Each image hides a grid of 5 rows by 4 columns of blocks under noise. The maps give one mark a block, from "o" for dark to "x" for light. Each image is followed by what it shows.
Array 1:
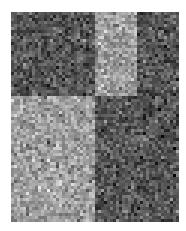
ooxo
ooxo
xxoo
xxoo
xxoo
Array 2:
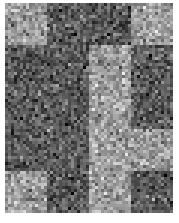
xoox
ooxo
ooxo
ooxx
xoxo
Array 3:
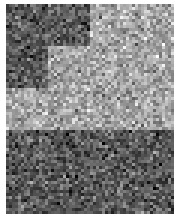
ooxx
oxxx
xxxx
oooo
oooo
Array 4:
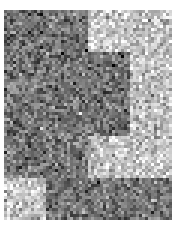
ooxx
ooox
ooox
ooxx
xooo
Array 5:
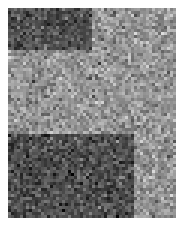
ooxx
xxxx
xxxx
ooox
ooox
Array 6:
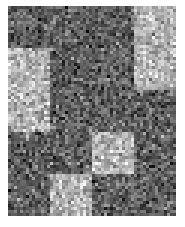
ooox
xoox
xooo
ooxo
oxoo
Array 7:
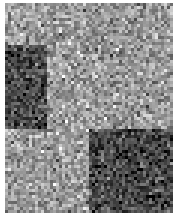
xxxx
oxxx
oxxx
xxoo
xxoo
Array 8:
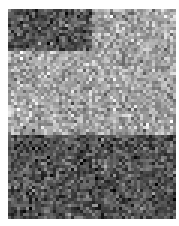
ooxx
xxxx
xxxx
oooo
oooo
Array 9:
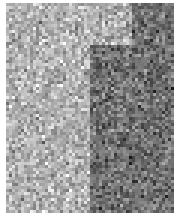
xxxo
xxoo
xxoo
xxoo
xxoo
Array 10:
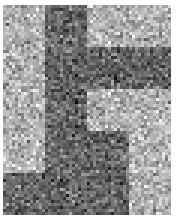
xoxx
xooo
xoxx
xoox
ooox
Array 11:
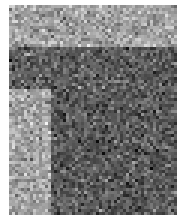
xxxx
oooo
xooo
xooo
xooo
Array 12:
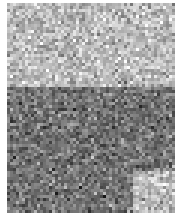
xxxx
xxxx
oooo
oooo
ooox
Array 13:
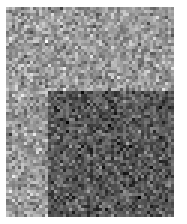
xxxx
xxxx
xooo
xooo
xooo
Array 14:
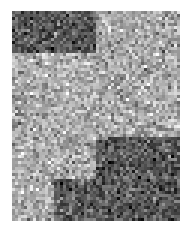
ooxx
xxxx
xxxx
xxoo
xooo
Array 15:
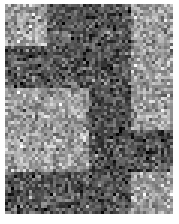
xoox
ooox
xxox
xxoo
ooox
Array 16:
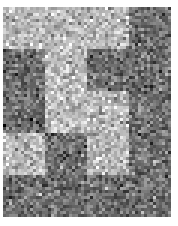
xxxo
oxoo
oxxo
xoxo
oooo
